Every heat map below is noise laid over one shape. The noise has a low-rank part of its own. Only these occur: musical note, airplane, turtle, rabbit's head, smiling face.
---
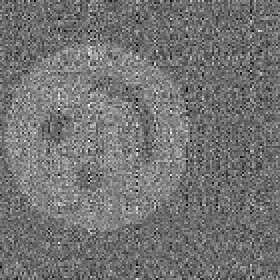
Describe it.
light smiling face
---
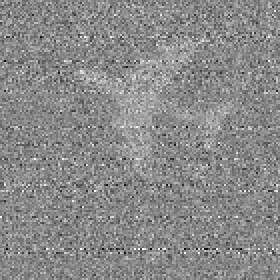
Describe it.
light airplane
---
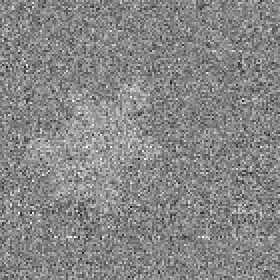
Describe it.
light turtle
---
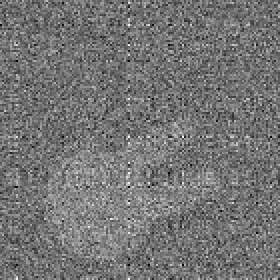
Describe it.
light rabbit's head
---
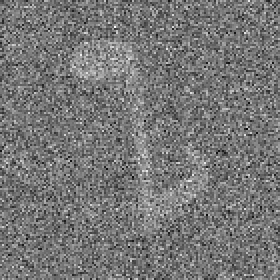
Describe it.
light musical note
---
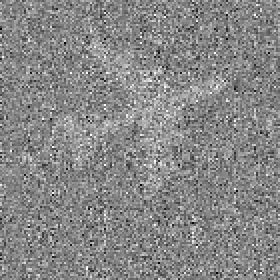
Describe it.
light airplane
